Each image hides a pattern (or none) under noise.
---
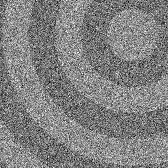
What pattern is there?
rings round one point
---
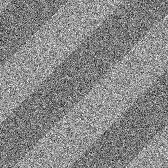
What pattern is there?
diagonal stripes
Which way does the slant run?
bottom left to top right
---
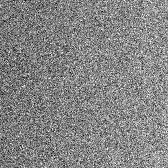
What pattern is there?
a smooth slope
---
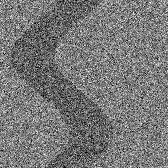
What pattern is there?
a wavy band
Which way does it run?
top to bottom
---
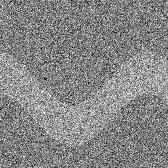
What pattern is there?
a wavy band
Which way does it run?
left to right
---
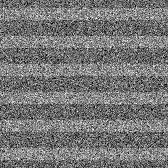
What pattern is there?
horizontal stripes
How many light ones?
6
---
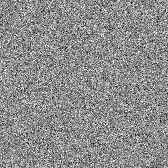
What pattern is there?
only noise
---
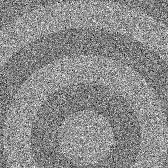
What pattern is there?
rings round one point
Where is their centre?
bottom middle
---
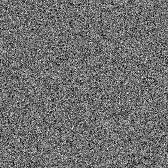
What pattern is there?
only noise
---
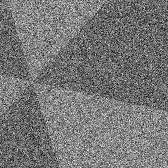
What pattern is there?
spokes from one point
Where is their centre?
middle left
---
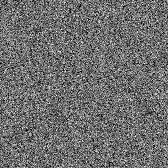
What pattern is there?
only noise
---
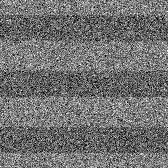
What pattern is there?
horizontal stripes
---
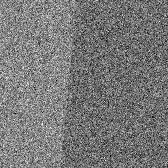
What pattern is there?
a sharp edge
